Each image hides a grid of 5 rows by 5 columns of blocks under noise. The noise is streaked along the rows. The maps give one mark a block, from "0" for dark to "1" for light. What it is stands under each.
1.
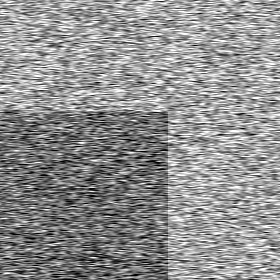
1 1 1 1 1
1 1 1 1 1
0 0 0 1 1
0 0 0 1 1
0 0 0 1 1
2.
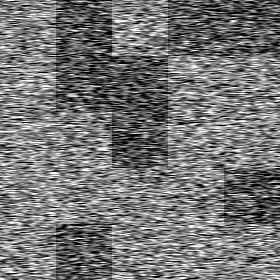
1 0 1 0 0
1 0 0 1 1
1 1 0 1 1
1 1 1 1 0
1 0 1 1 1
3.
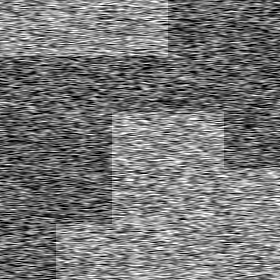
1 1 1 0 0
0 0 0 0 0
0 0 1 1 0
0 0 1 1 1
0 1 1 1 1
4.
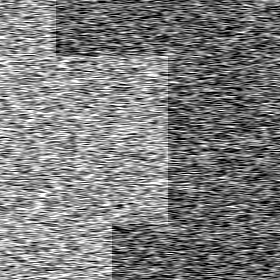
1 0 0 0 0
1 1 1 0 0
1 1 1 0 0
1 1 1 0 0
1 1 0 0 0
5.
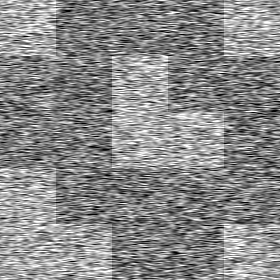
1 0 0 0 1
0 0 1 0 0
0 0 1 1 0
1 0 0 0 0
1 1 0 0 1
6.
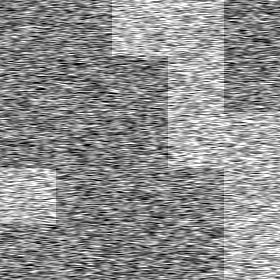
0 0 1 1 0
0 0 0 1 0
0 0 0 1 1
1 0 0 0 1
0 0 0 0 1
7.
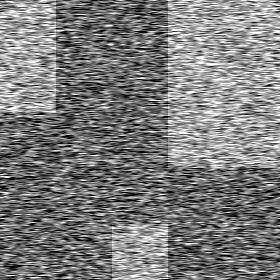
1 0 0 1 1
1 0 0 1 1
0 0 0 1 1
0 0 0 0 0
0 0 1 0 0
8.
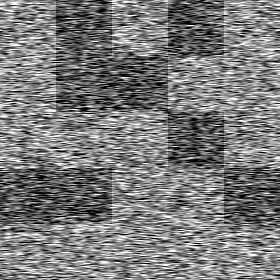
1 0 1 0 1
1 0 0 1 1
1 1 1 0 1
0 0 1 1 0
1 1 1 1 1
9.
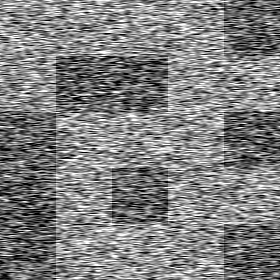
1 1 1 1 0
1 0 0 1 1
0 1 1 1 0
0 1 0 1 1
0 1 1 1 0
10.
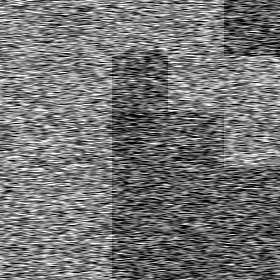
1 1 1 1 0
1 1 0 1 1
1 1 0 0 1
1 1 0 0 0
1 1 0 0 0
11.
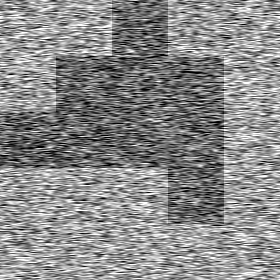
1 1 0 1 1
1 0 0 0 1
0 0 0 0 1
1 1 1 0 1
1 1 1 1 1
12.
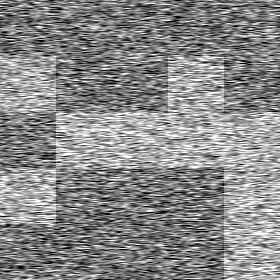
0 0 0 0 0
1 0 0 1 0
0 1 1 1 1
1 0 0 0 1
0 0 0 0 1
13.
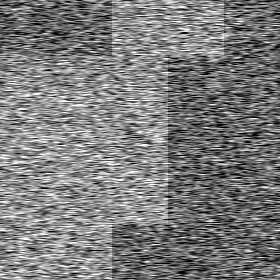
0 0 1 1 0
1 1 1 0 0
1 1 1 0 0
1 1 1 0 0
1 1 0 0 0
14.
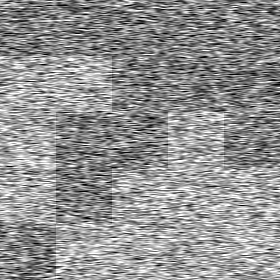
0 0 0 0 0
1 1 0 0 0
1 0 0 1 0
1 0 1 1 1
0 1 1 1 1
